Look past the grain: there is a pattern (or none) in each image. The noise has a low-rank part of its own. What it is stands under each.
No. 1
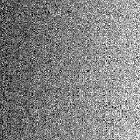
a smooth slope
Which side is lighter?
right
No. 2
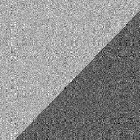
a sharp edge
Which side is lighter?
top left
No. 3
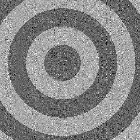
rings round one point
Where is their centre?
centre
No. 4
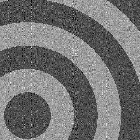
rings round one point
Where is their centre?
bottom left
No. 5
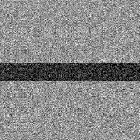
one horizontal stripe
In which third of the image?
middle
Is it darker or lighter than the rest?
darker
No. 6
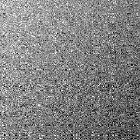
a smooth slope
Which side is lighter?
top left
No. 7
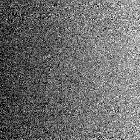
a smooth slope
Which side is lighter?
right
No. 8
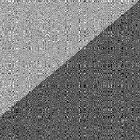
a sharp edge
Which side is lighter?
top left
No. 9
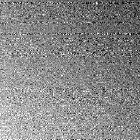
a smooth slope
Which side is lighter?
bottom left
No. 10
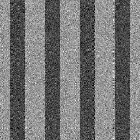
vertical stripes
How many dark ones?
4
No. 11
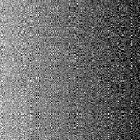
a smooth slope
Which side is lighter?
left
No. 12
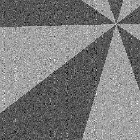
spokes from one point
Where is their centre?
top right
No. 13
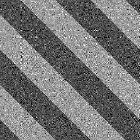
diagonal stripes
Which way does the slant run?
top left to bottom right
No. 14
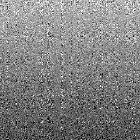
a smooth slope
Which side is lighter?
top
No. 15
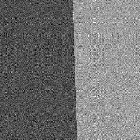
a sharp edge
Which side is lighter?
right
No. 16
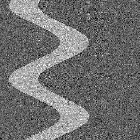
a wavy band
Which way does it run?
top to bottom
